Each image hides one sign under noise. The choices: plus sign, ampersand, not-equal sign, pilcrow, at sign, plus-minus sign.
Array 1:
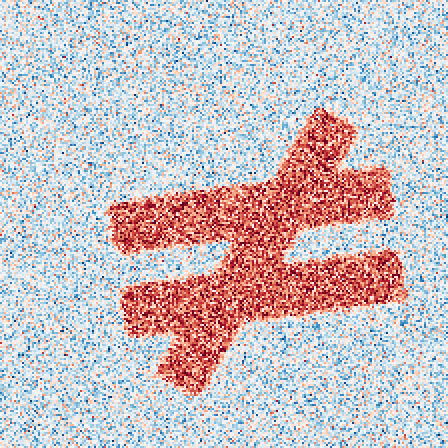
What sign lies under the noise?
not-equal sign
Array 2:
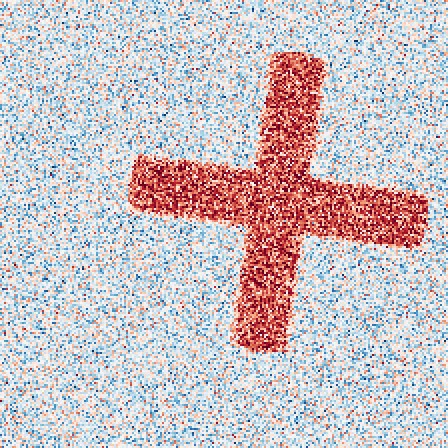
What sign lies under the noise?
plus sign
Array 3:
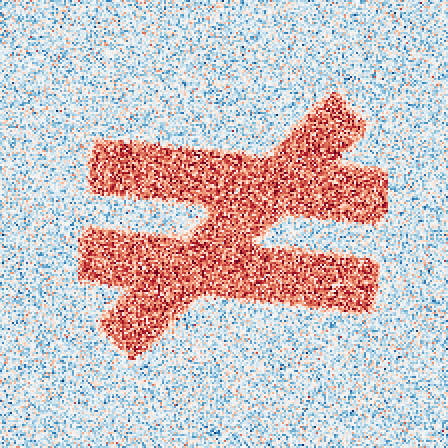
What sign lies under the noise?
not-equal sign
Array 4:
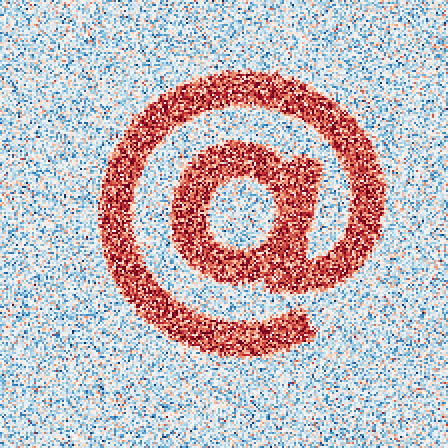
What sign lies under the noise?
at sign
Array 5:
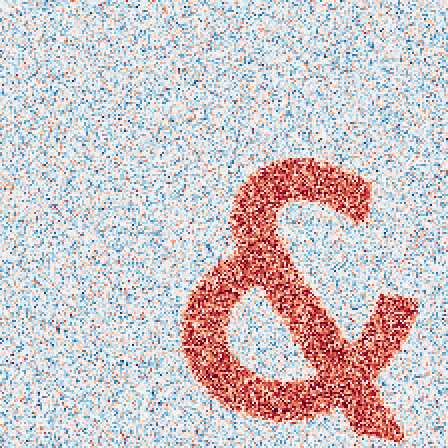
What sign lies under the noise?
ampersand
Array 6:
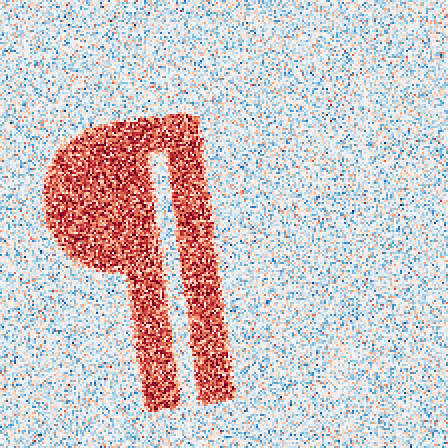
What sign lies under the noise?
pilcrow
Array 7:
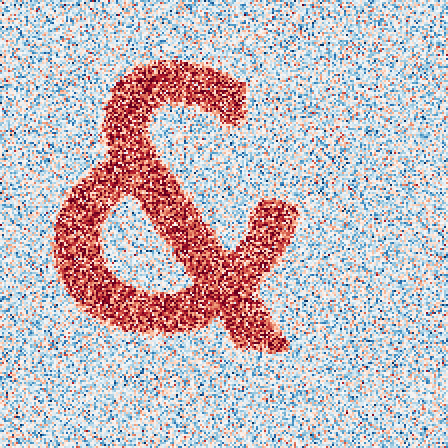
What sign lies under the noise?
ampersand
